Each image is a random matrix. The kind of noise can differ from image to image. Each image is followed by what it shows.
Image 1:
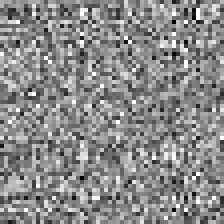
low rank plus noise
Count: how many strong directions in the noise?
one
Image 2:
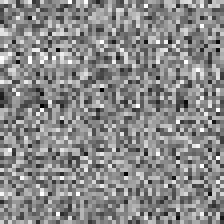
low rank plus noise
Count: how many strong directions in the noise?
two
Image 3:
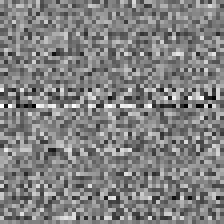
rows of uneven size
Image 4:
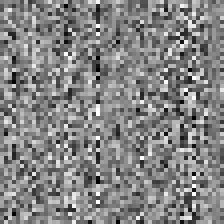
columns of uneven size
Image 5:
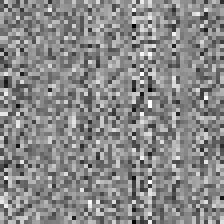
columns of uneven size
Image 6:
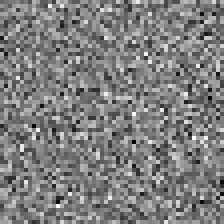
independent entries
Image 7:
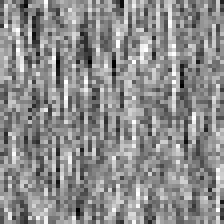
streaked along the columns
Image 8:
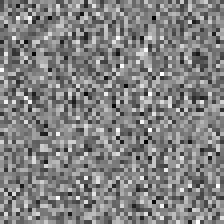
low rank plus noise
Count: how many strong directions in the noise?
five to eight
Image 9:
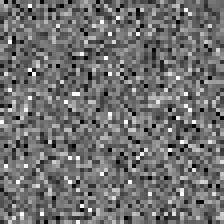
heavy tails
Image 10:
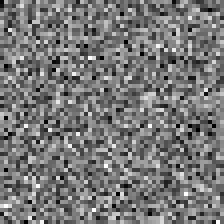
independent entries
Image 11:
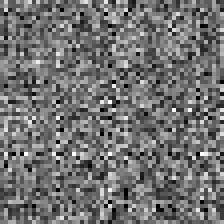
low rank plus noise
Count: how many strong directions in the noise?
three or four
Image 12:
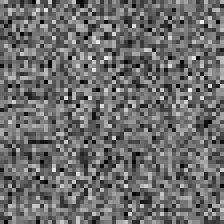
low rank plus noise
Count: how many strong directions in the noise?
five to eight
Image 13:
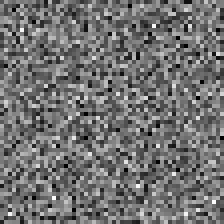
independent entries
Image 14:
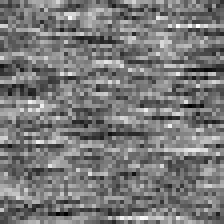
streaked along the rows
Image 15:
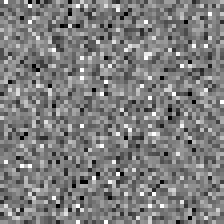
heavy tails
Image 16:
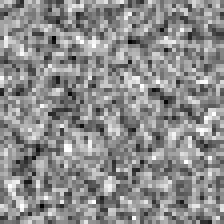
blotchy
